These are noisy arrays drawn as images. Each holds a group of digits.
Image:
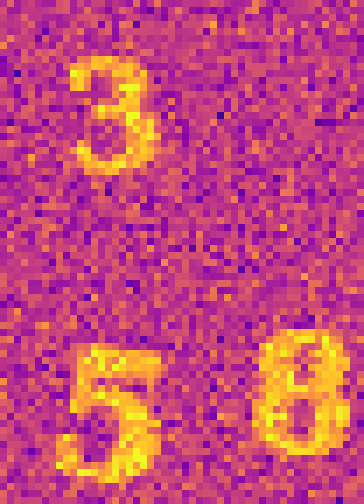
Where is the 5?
bottom left
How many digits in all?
3
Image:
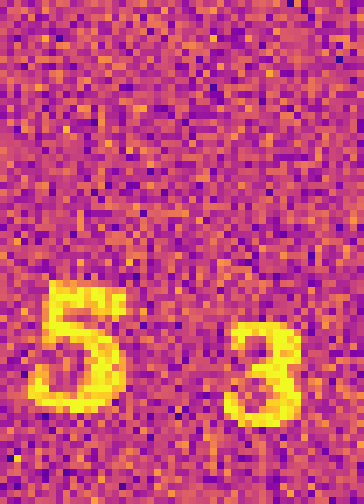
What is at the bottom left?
5
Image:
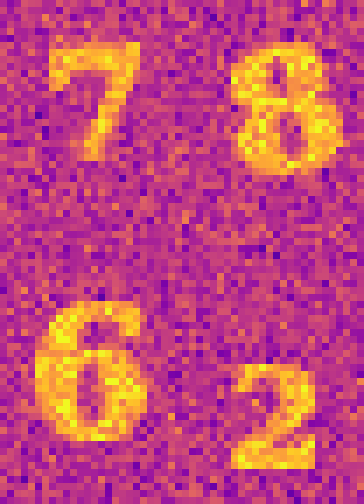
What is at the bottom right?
2
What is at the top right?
8
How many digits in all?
4
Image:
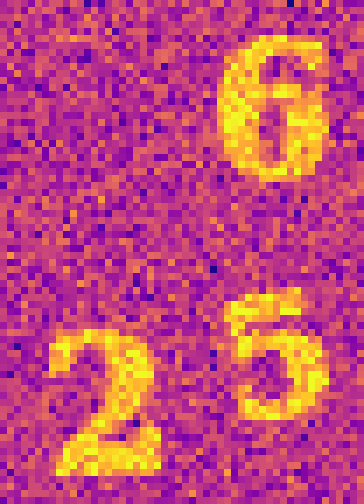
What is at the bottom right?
5
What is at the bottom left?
2
